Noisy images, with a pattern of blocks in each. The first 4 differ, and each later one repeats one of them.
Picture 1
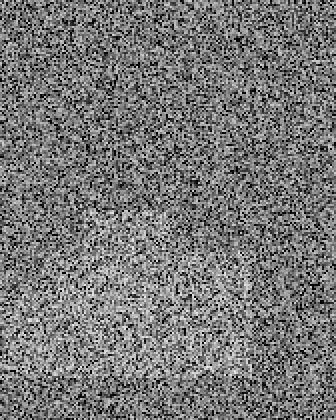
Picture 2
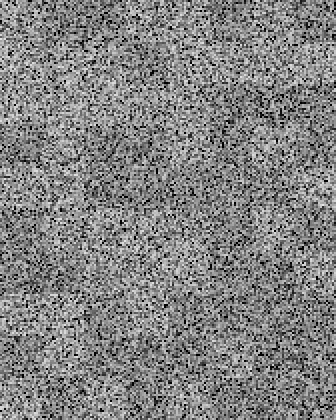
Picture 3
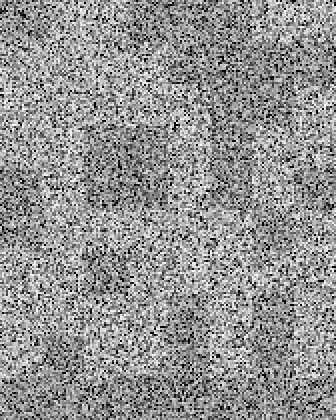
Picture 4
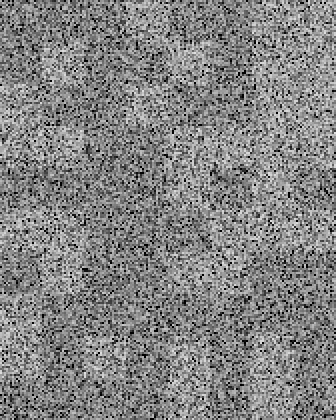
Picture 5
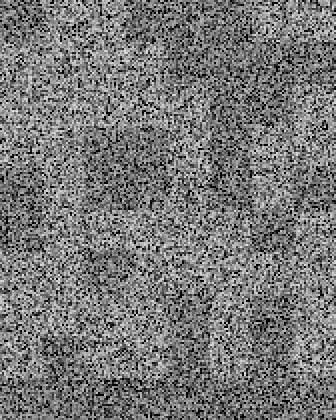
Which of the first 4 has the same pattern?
3
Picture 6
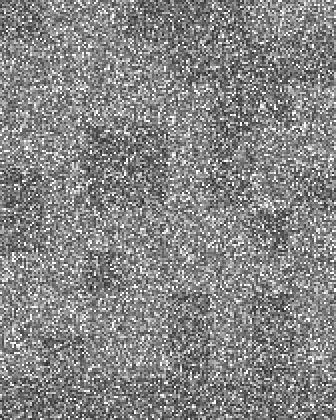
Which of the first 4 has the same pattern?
3
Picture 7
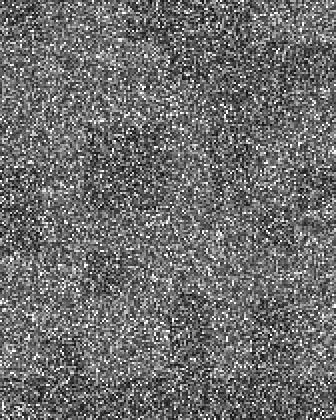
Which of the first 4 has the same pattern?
3
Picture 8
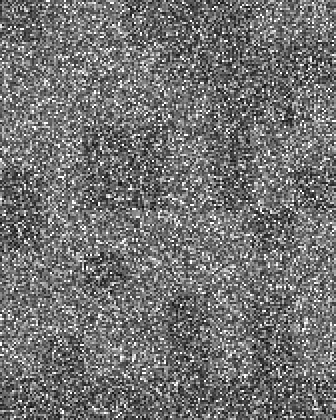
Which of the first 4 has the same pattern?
3
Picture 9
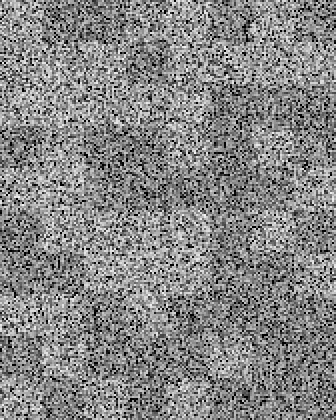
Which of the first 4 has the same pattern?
2
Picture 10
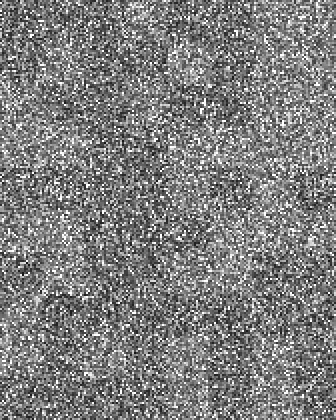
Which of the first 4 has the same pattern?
4
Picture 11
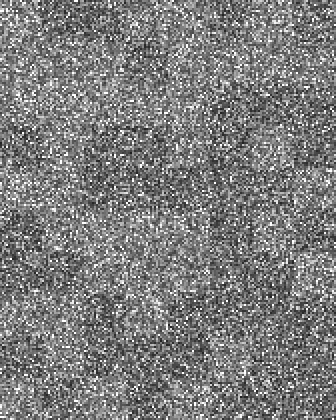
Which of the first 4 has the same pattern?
2
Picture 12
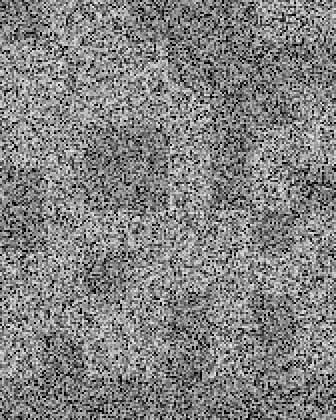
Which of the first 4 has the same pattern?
3
